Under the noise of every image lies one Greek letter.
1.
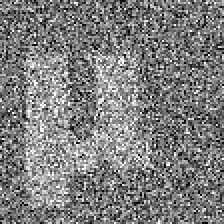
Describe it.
light mu
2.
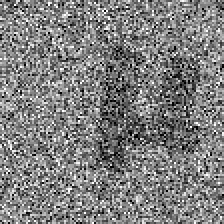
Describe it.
dark mu
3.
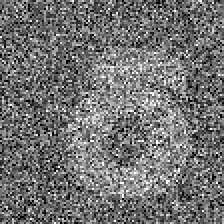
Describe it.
light delta
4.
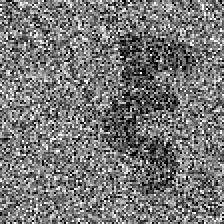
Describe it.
dark xi
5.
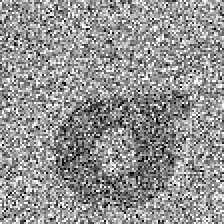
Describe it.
dark sigma
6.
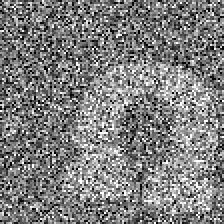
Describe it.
light omega
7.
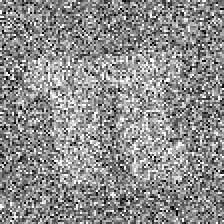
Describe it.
light pi
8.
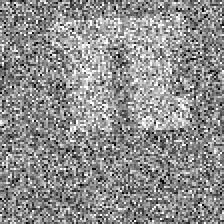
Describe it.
light pi
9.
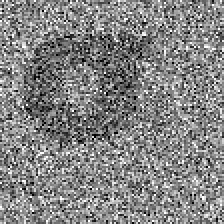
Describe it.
dark sigma
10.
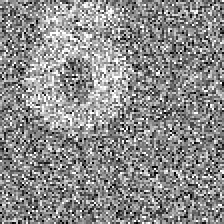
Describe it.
light delta
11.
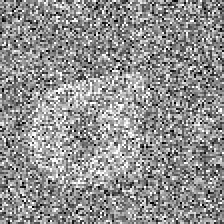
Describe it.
light sigma
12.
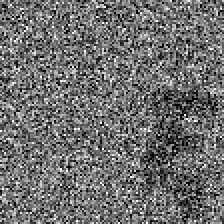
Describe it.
dark xi
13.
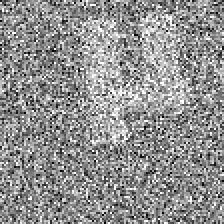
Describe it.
light mu
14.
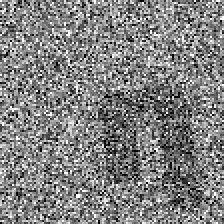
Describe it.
dark eta
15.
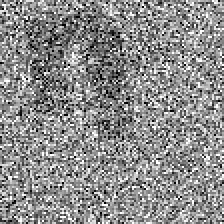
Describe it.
dark eta
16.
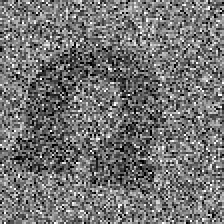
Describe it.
dark omega
